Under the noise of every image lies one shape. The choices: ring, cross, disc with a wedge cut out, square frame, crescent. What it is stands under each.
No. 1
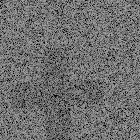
cross
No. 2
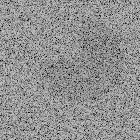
disc with a wedge cut out
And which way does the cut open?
up and left
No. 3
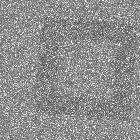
square frame
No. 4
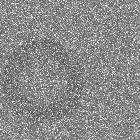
ring
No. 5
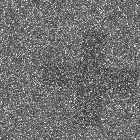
cross
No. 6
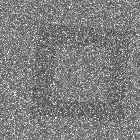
square frame
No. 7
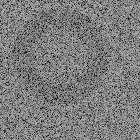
ring
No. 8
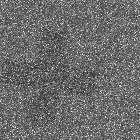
cross
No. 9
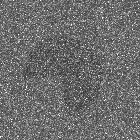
disc with a wedge cut out
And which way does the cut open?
down and left
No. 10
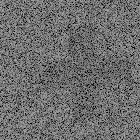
cross
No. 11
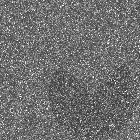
disc with a wedge cut out
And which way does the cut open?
up
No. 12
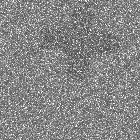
cross
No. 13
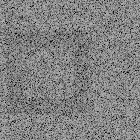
square frame
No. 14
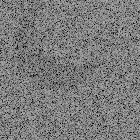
crescent
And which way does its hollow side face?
up and right
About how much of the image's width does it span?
two thirds
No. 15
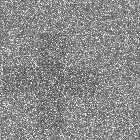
cross
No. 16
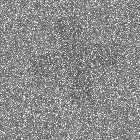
cross
